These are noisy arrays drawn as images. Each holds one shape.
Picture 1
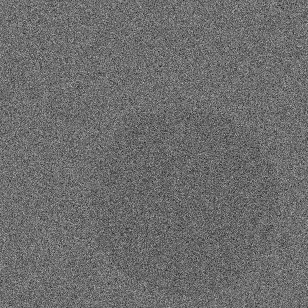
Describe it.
dark disc
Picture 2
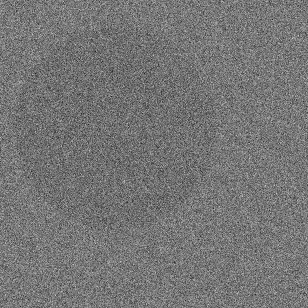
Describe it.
dark disc
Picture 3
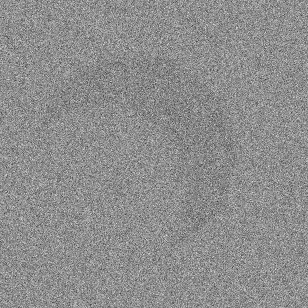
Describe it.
dark crescent
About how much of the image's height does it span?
two thirds
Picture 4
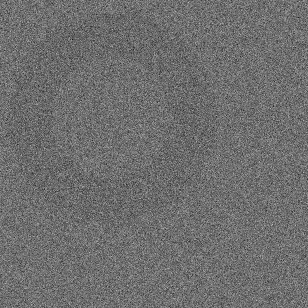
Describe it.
dark ring
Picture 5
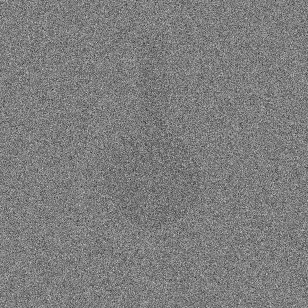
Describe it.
dark lollipop
